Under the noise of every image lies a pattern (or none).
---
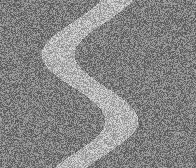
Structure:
a wavy band
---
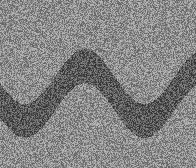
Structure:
a wavy band
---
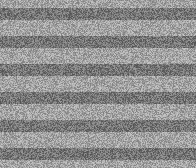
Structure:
horizontal stripes
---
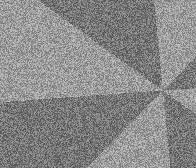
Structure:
spokes from one point
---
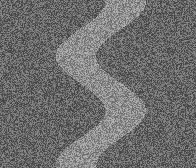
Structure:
a wavy band
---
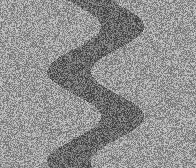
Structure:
a wavy band
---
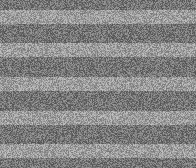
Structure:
horizontal stripes
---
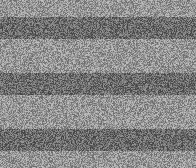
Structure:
horizontal stripes
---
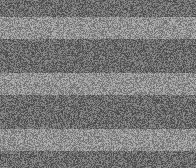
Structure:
horizontal stripes
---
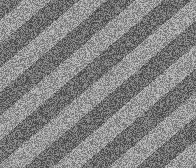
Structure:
diagonal stripes
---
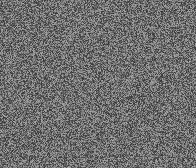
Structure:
only noise
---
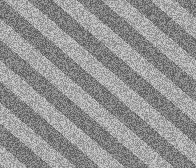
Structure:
diagonal stripes
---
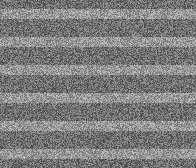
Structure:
horizontal stripes
